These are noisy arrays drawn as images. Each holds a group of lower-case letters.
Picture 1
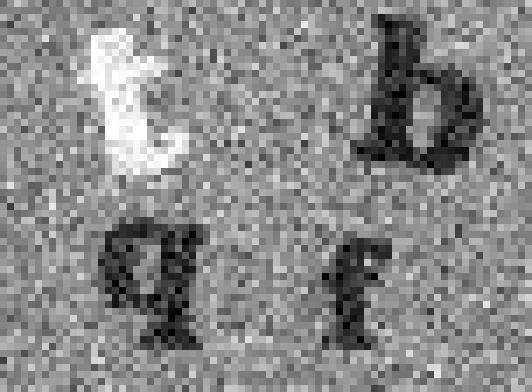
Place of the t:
top left
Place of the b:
top right
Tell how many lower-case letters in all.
4
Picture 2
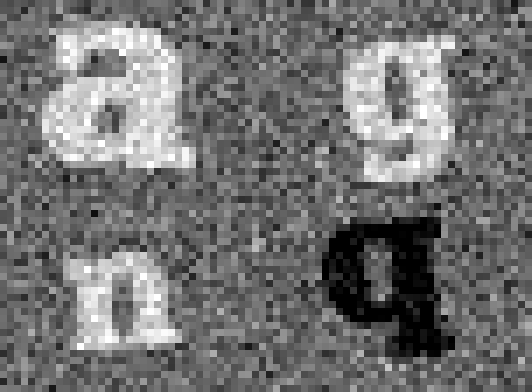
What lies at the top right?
g
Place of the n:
bottom left
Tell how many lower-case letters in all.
4
